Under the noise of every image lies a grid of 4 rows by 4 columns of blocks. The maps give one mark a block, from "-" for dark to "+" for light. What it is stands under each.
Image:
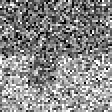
- - - -
- - - -
+ - + +
+ + + +
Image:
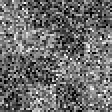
+ - - -
+ + - +
- - + +
- + - +
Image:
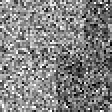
+ + + -
+ + + -
+ + - -
+ + - -
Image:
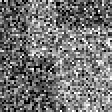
- + - -
- + + +
- - + +
- - + +
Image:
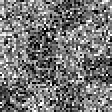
+ + - +
+ - + +
+ - + -
- + - +
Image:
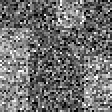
- - + -
+ - - -
+ - - +
+ - - +
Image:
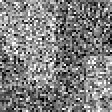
+ + - -
+ + - -
- + - +
- - - +
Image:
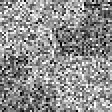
+ + + -
+ + - -
- + + +
- - + +
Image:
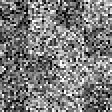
- + - +
- + + -
- - + +
- + + -
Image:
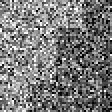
+ + + -
+ + - -
+ + - -
+ - - -
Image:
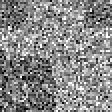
- + + -
+ + + +
- - + +
- - + +
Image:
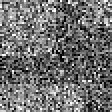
+ + - +
+ + - -
- - - -
+ + + -
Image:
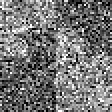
+ + - -
+ - + -
- - + +
- - + +
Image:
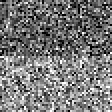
- - - -
- - - -
+ + + +
+ + + +
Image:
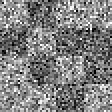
+ - + +
- + - -
+ - + -
+ + - +
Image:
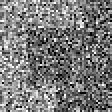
+ + + -
+ - - -
+ - - -
+ + - -
